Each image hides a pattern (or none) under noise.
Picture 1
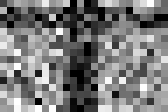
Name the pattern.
bands of rows crossing bands of columns
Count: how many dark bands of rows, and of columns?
1 and 1
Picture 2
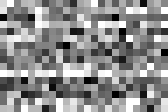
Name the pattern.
bands of rows
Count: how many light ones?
5
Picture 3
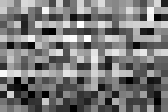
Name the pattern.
bands of rows
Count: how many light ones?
5
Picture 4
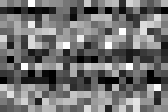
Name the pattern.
bands of rows
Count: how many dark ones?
3
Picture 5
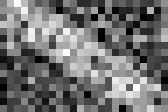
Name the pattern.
a diagonal band
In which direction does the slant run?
top left to bottom right
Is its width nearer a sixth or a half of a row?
a half
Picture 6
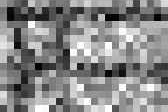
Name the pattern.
bands of rows crossing bands of columns
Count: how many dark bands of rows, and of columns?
2 and 2
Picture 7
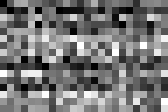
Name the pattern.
bands of rows
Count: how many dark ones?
4
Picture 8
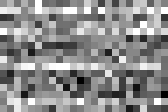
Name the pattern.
bands of rows
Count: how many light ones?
4
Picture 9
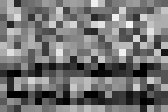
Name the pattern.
bands of rows
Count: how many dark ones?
2
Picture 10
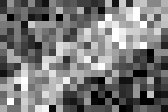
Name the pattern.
a diagonal band
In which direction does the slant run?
bottom left to top right
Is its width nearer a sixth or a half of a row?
a half
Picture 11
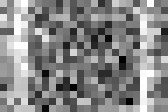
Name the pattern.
bands of columns
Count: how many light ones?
2
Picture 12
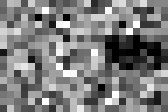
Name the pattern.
one block
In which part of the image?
middle right
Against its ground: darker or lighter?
darker
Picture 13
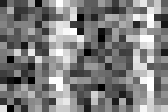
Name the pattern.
bands of columns
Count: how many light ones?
2
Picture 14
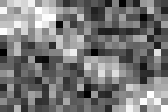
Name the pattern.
blocks along the diagonal
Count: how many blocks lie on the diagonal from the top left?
4
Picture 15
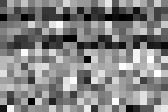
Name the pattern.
bands of rows
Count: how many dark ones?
2
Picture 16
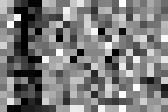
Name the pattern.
one band of columns
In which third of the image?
left
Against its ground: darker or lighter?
darker
